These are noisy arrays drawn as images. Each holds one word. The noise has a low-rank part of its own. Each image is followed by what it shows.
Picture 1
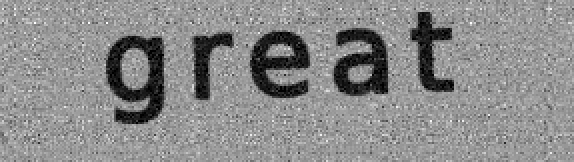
great
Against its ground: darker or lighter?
darker
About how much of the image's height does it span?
two thirds
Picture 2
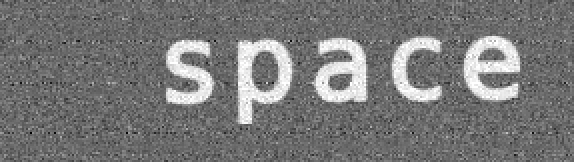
space
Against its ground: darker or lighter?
lighter
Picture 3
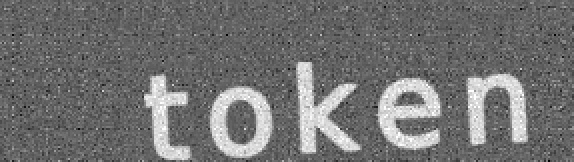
token
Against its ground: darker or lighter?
lighter
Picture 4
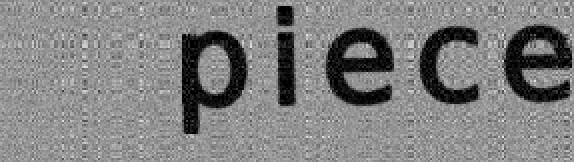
piece
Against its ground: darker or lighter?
darker
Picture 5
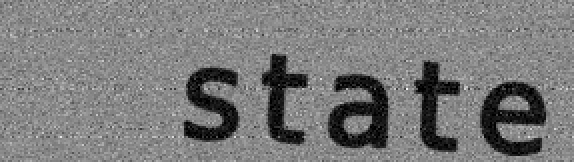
state
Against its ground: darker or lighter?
darker
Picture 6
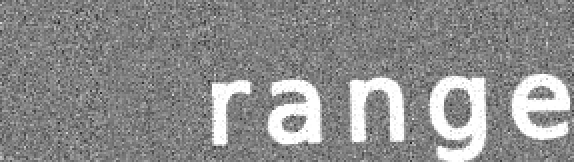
range
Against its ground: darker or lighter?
lighter
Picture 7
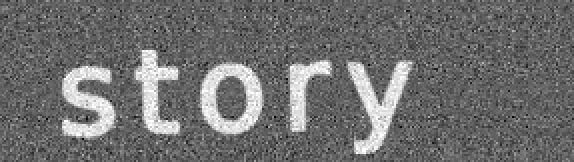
story
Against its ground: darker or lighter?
lighter
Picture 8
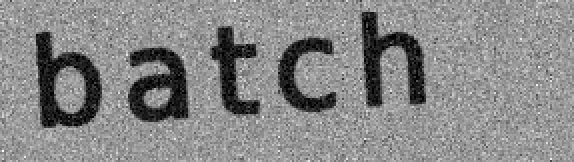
batch
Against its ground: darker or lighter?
darker
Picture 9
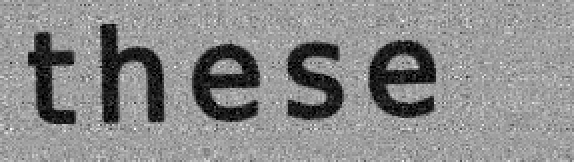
these
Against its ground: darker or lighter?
darker
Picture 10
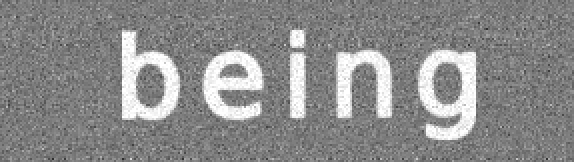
being
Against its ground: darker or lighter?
lighter
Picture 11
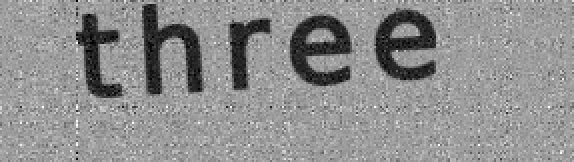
three
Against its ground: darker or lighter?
darker
